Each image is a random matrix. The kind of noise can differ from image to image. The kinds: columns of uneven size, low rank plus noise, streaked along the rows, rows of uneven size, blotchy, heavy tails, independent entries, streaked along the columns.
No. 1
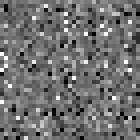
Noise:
heavy tails
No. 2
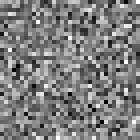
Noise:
independent entries
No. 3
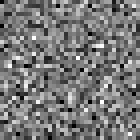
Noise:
independent entries
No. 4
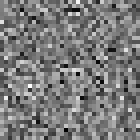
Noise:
low rank plus noise
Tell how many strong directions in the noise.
five to eight
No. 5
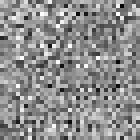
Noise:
low rank plus noise
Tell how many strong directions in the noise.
five to eight
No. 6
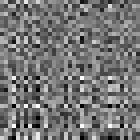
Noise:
low rank plus noise
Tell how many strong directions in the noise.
one
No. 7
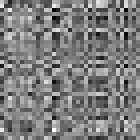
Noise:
low rank plus noise
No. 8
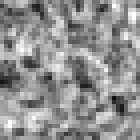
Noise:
blotchy
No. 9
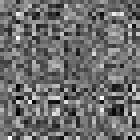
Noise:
low rank plus noise
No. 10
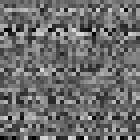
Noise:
rows of uneven size
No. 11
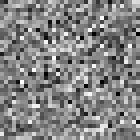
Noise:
independent entries
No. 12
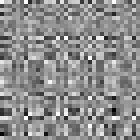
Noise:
low rank plus noise
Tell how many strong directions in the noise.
one
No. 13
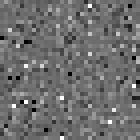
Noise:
heavy tails
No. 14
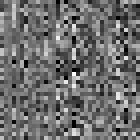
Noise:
columns of uneven size
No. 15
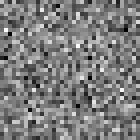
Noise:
independent entries
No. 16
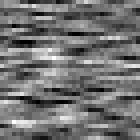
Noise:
streaked along the rows
